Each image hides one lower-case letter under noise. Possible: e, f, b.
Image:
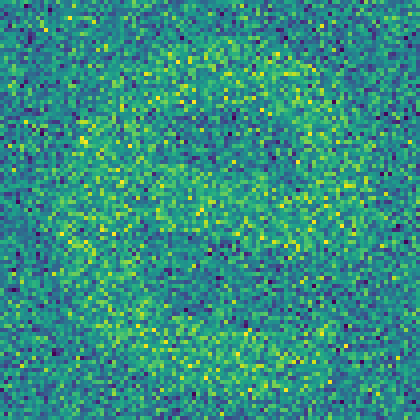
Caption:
light e
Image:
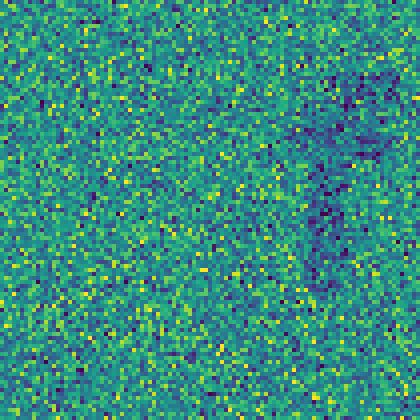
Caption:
dark f
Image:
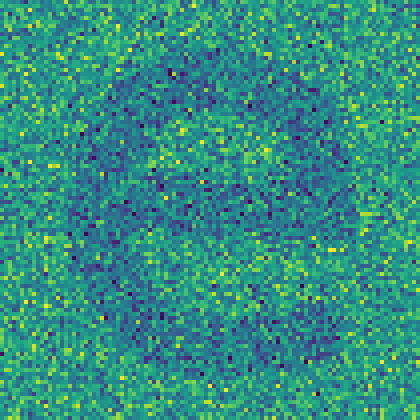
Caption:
dark e
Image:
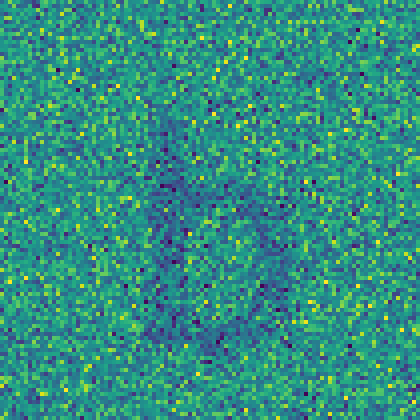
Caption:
dark b
